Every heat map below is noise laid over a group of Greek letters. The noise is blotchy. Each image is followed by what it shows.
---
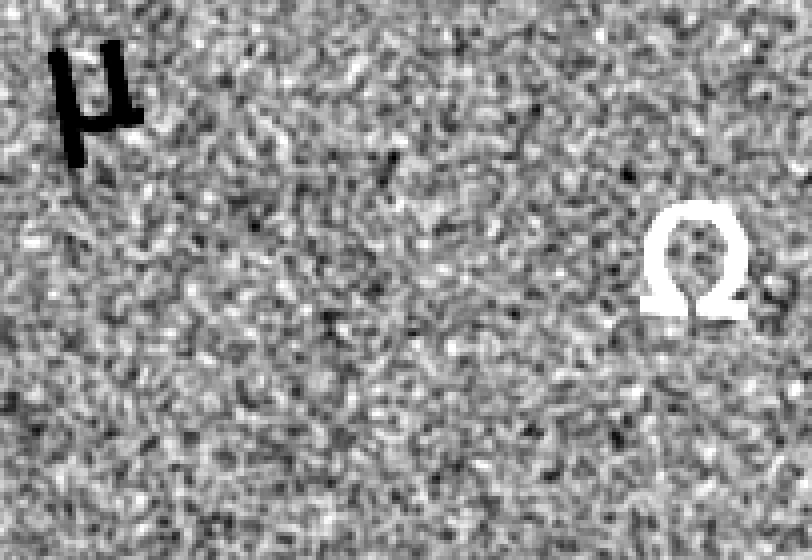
top left: dark mu; middle right: light omega
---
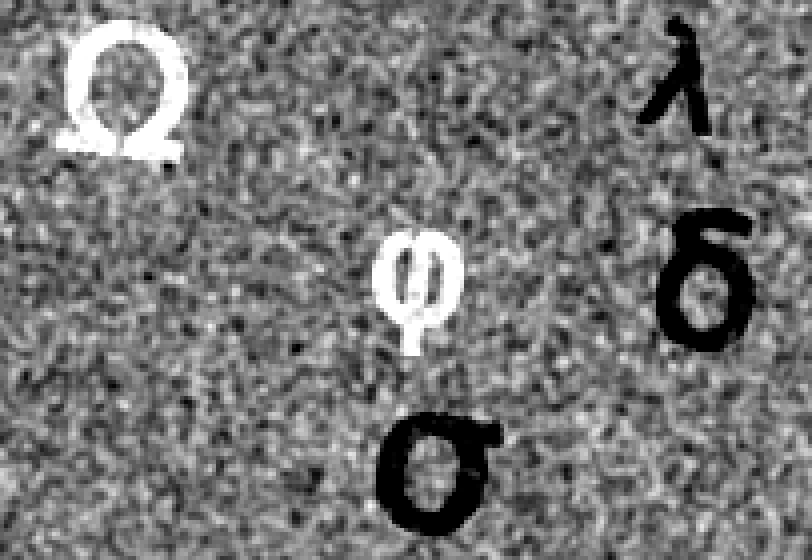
top left: light omega; top right: dark lambda; centre: light phi; middle right: dark delta; bottom middle: dark sigma
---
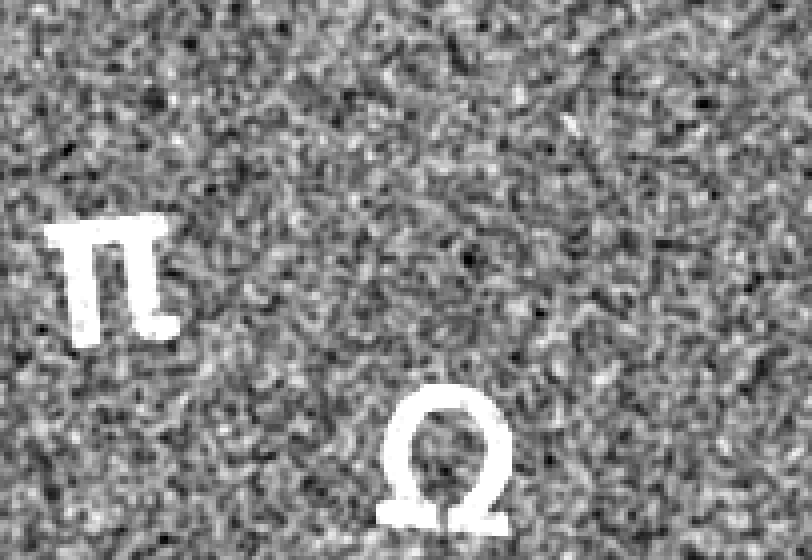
middle left: light pi; bottom middle: light omega
